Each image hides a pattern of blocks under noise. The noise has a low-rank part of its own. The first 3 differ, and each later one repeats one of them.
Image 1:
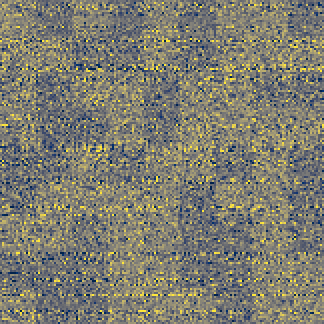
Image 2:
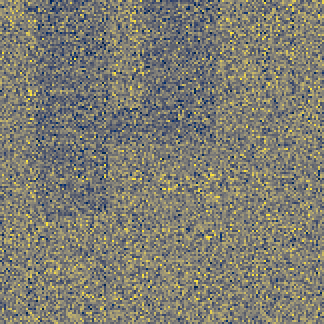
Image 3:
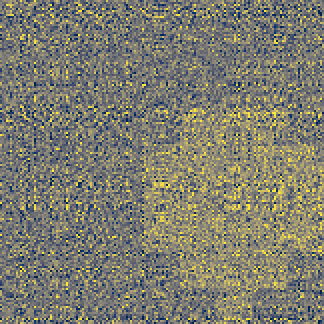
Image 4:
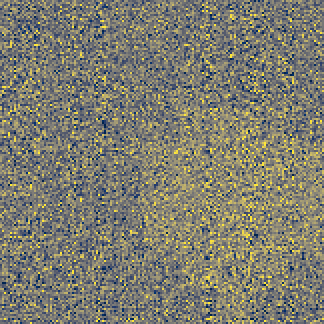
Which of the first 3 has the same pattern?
3
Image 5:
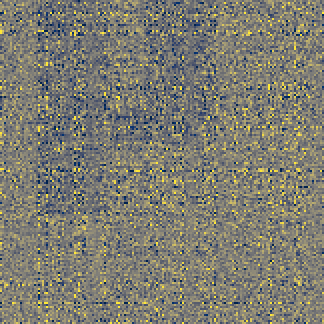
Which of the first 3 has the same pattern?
2
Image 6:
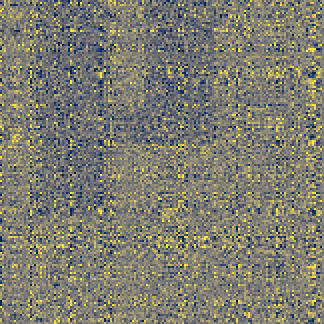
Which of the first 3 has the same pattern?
2
